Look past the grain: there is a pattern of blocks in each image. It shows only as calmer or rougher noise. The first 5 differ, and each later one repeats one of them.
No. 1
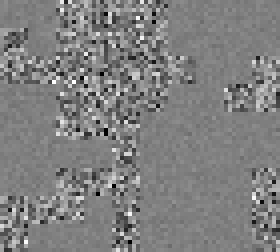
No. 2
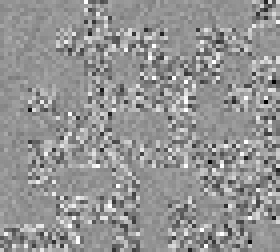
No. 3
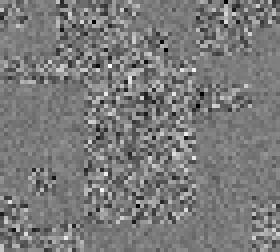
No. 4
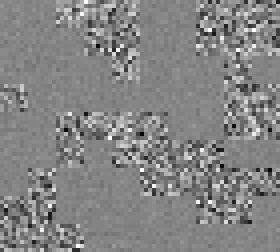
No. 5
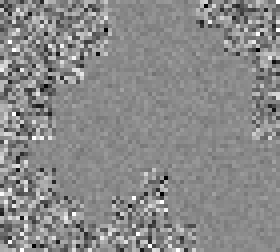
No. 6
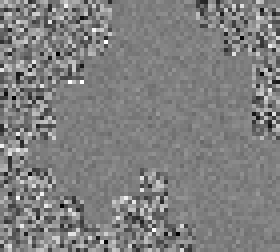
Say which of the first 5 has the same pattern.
5
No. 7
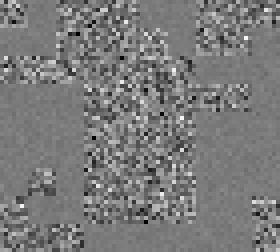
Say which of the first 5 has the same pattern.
3
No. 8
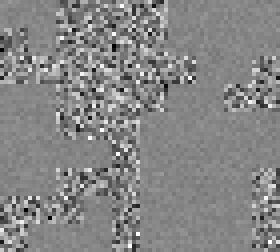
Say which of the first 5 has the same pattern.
1
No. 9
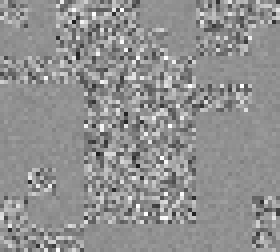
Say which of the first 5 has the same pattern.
3
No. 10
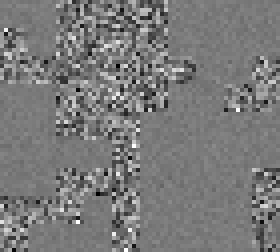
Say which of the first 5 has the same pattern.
1
